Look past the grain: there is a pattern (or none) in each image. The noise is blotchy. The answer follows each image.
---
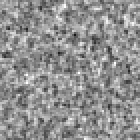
only noise
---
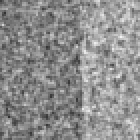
a sharp edge
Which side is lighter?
right
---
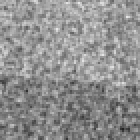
a sharp edge
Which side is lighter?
top
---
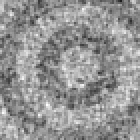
rings round one point
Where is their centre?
centre
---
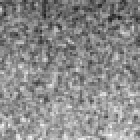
a smooth slope
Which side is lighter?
bottom
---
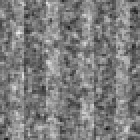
vertical stripes
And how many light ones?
4
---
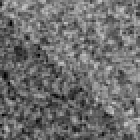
a sharp edge
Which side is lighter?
top right
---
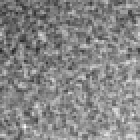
a smooth slope
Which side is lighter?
bottom right
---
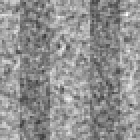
vertical stripes
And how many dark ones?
2
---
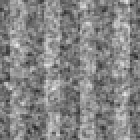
vertical stripes
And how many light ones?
4
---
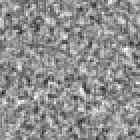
only noise
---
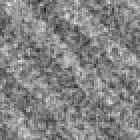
diagonal stripes
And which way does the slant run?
top left to bottom right
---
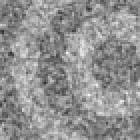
rings round one point
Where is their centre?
middle right
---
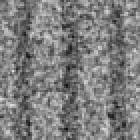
vertical stripes
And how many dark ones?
3
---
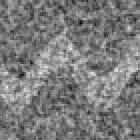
a wavy band
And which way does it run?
left to right
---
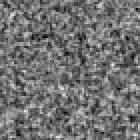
only noise
